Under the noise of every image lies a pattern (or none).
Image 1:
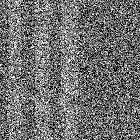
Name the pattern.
bands of columns
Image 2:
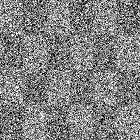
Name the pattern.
a checkerboard
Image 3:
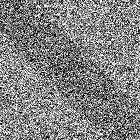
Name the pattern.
a diagonal band
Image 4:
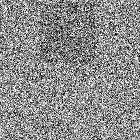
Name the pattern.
one block
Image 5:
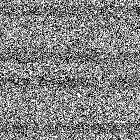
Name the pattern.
bands of rows
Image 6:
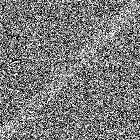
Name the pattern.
a diagonal band
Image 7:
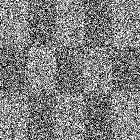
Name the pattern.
a checkerboard
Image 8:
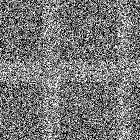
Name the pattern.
bands of rows crossing bands of columns
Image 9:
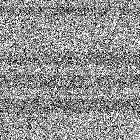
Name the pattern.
bands of rows
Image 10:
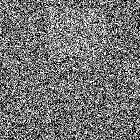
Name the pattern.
one block
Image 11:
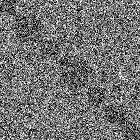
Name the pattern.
blocks along the diagonal
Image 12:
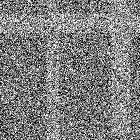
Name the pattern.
bands of rows crossing bands of columns
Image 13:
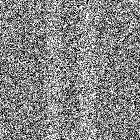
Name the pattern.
bands of columns
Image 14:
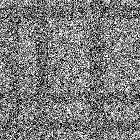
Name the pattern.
bands of rows crossing bands of columns
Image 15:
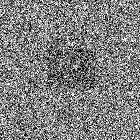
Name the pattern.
one block
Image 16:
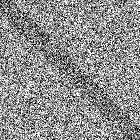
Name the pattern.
a diagonal band
